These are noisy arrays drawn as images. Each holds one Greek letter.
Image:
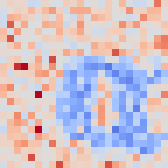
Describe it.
blue alpha
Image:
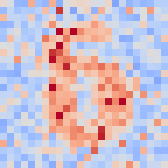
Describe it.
red delta
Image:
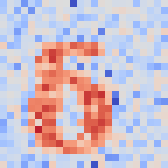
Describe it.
red delta
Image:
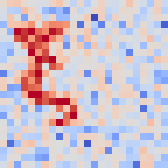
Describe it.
red xi
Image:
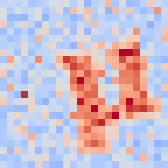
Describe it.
red mu
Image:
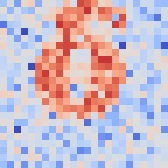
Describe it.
red delta
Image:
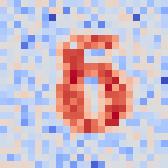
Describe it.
red delta
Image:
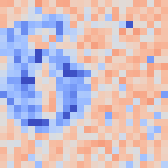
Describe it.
blue delta
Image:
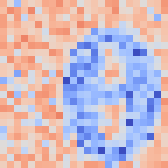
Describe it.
blue theta
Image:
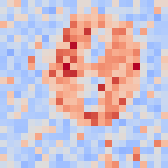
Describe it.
red theta
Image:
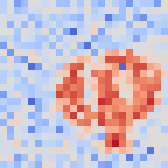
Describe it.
red phi
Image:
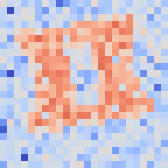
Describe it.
red pi
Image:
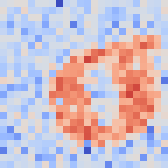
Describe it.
red sigma
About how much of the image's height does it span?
two thirds
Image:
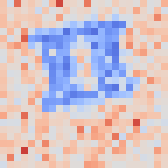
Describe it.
blue pi
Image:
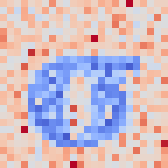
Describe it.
blue sigma
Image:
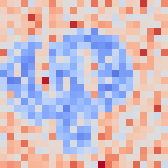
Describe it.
blue phi
